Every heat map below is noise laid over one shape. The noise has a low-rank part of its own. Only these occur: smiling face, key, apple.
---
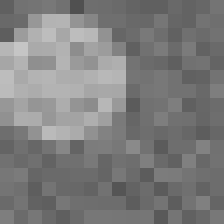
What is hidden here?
light smiling face
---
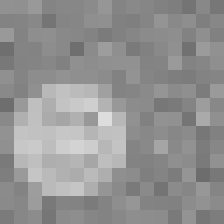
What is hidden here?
light smiling face
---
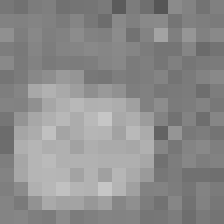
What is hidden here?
light apple
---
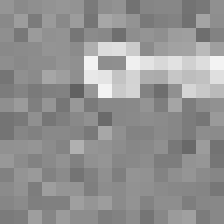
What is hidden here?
light key
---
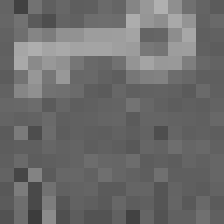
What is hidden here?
light key
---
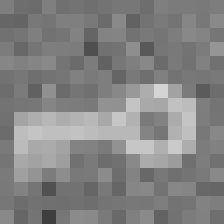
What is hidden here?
light key
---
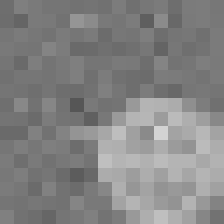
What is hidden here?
light smiling face
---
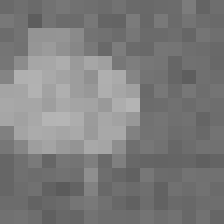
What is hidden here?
light apple
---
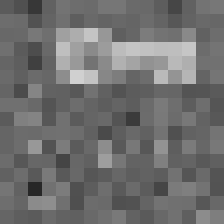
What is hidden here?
light key
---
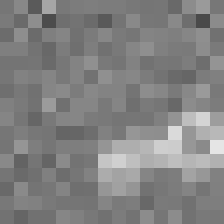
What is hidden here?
light key
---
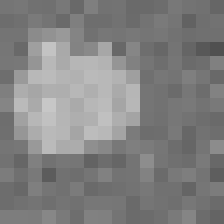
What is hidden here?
light apple
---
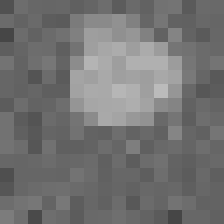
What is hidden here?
light apple
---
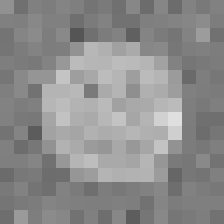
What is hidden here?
light smiling face
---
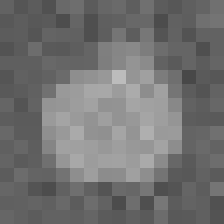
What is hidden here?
light apple
